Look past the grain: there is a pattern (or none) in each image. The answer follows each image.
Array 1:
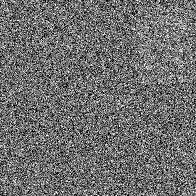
one block
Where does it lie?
top right
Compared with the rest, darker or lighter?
lighter
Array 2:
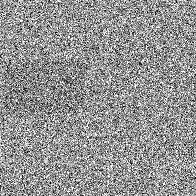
one block
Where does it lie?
middle left
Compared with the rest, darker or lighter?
darker
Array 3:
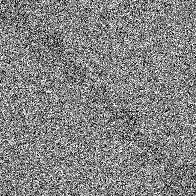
blocks along the diagonal
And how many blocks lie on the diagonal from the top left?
7
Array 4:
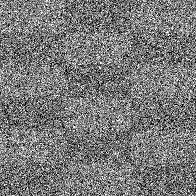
a checkerboard
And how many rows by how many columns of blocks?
6 by 3
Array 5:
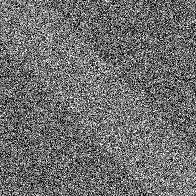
a diagonal band
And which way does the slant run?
top left to bottom right
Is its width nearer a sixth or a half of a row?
a half
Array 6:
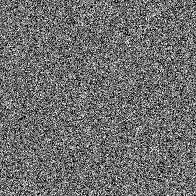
only noise
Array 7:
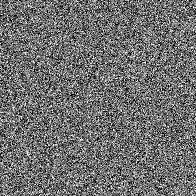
only noise
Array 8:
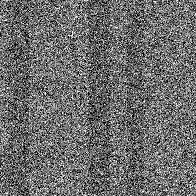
bands of columns
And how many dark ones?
3
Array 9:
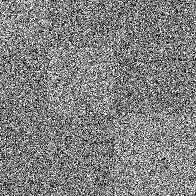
blocks along the diagonal
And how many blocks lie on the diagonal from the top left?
3
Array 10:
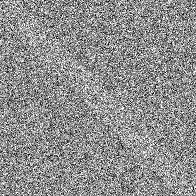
a diagonal band
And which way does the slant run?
top left to bottom right
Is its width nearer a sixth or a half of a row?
a sixth
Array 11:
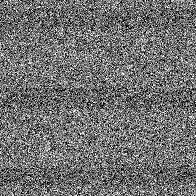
bands of rows
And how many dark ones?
3
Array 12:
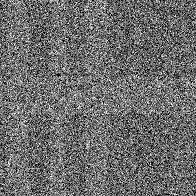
bands of rows crossing bands of columns
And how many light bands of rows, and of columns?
1 and 3
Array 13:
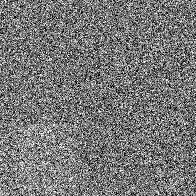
one block
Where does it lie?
bottom left
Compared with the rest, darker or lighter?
lighter
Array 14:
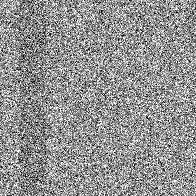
one band of columns
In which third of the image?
left
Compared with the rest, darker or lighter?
darker
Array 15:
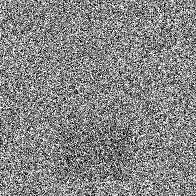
one block
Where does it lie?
bottom middle
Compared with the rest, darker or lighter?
darker
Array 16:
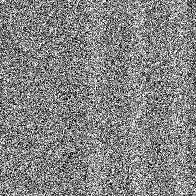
bands of columns
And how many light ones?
3
